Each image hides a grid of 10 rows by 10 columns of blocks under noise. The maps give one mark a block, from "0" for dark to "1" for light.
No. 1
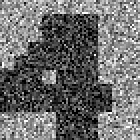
1 1 1 1 1 1 1 1 1 1
1 1 1 0 0 0 0 1 1 1
1 1 1 0 0 0 0 1 1 1
1 1 0 0 0 0 0 1 1 1
1 0 0 0 0 0 0 1 1 1
0 0 0 1 0 0 0 1 1 1
0 0 0 0 0 0 0 0 1 1
0 0 0 0 0 0 0 0 1 1
1 1 1 1 0 0 0 1 1 1
1 1 1 1 0 0 0 1 1 1
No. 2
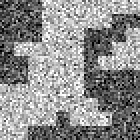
0 0 0 1 1 1 1 1 1 1
0 0 0 1 1 1 1 1 0 0
0 0 0 1 1 1 0 0 0 1
0 1 1 1 1 1 0 0 1 1
0 0 1 1 1 1 0 1 1 1
0 0 1 1 1 1 0 0 0 0
1 1 1 1 1 1 0 0 0 0
1 1 1 1 1 1 1 0 0 0
1 1 1 1 0 1 1 1 0 0
1 1 0 0 0 0 0 0 0 0
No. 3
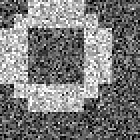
0 0 1 1 1 1 0 0 0 0
0 1 1 1 1 1 1 0 0 0
1 1 0 0 0 0 1 1 0 0
1 1 0 0 0 0 1 1 0 0
1 1 0 0 0 0 1 1 0 0
1 1 0 0 0 0 1 1 0 0
0 1 1 1 1 1 1 0 0 0
0 0 1 1 1 1 0 0 0 0
0 0 0 0 0 0 0 0 0 0
0 0 0 0 0 0 0 0 0 0
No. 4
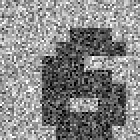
1 1 1 1 1 1 1 1 1 1
1 1 1 1 1 1 1 1 1 1
1 1 1 1 1 0 0 0 1 1
1 1 1 1 0 0 0 0 0 1
1 1 1 0 0 0 1 1 1 1
1 1 1 0 0 0 0 0 1 1
1 1 1 0 0 0 0 0 0 1
1 1 1 0 0 1 1 0 0 1
1 1 1 0 0 0 0 0 0 1
1 1 1 1 0 0 0 0 1 1
